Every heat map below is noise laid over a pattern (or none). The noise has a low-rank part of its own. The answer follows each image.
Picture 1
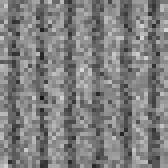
vertical stripes
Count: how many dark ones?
6
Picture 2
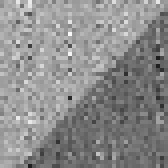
a sharp edge
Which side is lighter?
top left
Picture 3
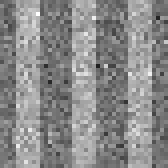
vertical stripes
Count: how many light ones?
3
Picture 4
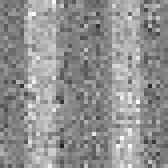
vertical stripes
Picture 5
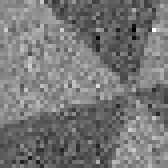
spokes from one point
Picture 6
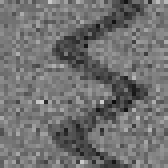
a wavy band
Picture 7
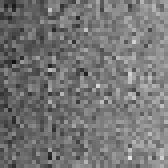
a smooth slope
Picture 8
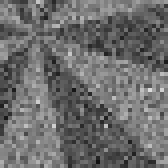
spokes from one point
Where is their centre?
top left
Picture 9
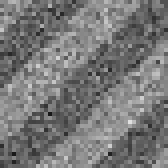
diagonal stripes
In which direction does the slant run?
bottom left to top right
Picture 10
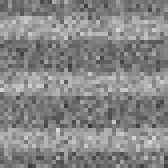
horizontal stripes
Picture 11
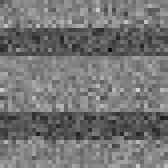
horizontal stripes
